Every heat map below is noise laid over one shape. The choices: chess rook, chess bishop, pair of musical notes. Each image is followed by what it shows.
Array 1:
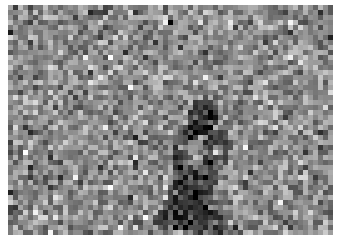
chess bishop
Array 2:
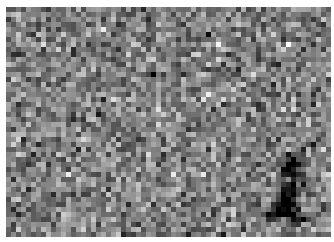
chess bishop
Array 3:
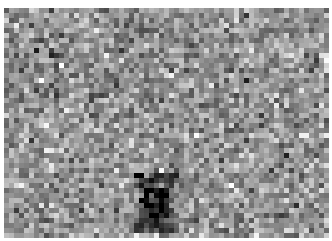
chess rook
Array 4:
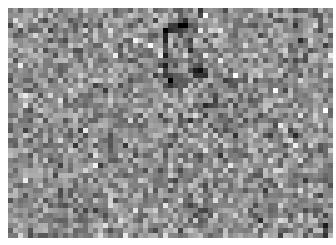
pair of musical notes
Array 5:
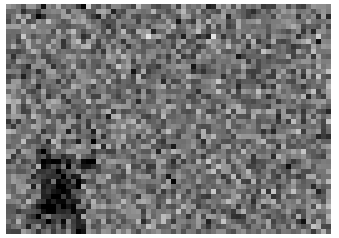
chess rook
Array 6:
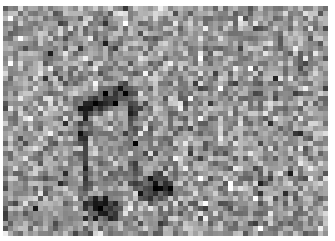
pair of musical notes
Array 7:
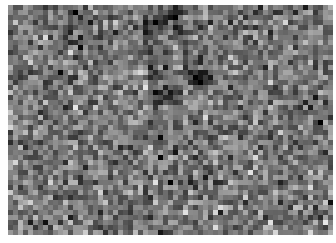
pair of musical notes
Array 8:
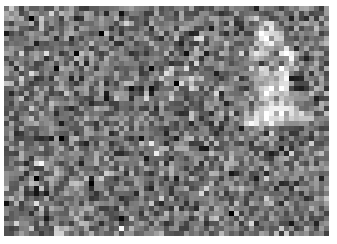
chess bishop
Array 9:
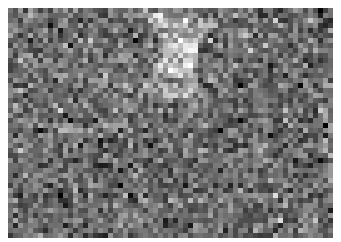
chess rook
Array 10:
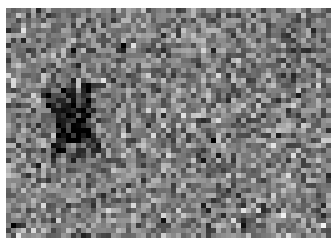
chess rook
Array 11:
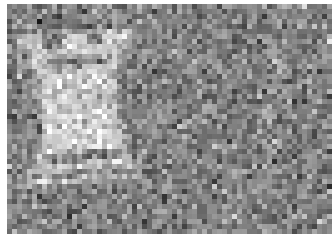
chess rook
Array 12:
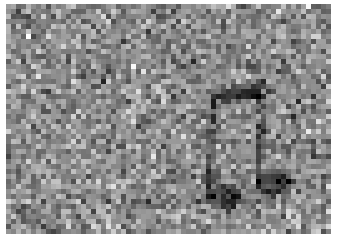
pair of musical notes
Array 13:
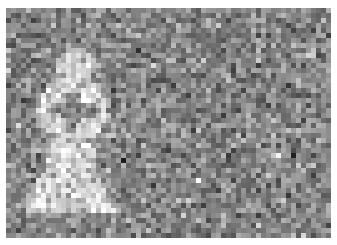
chess bishop
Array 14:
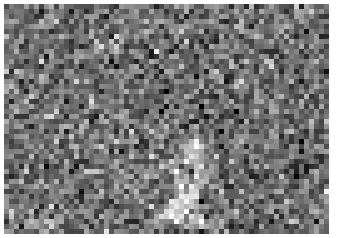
chess bishop
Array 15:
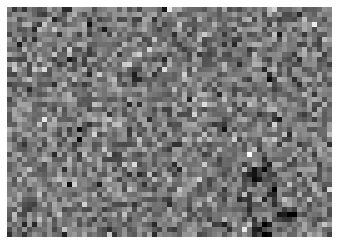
pair of musical notes
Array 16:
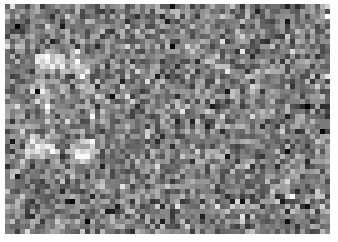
pair of musical notes
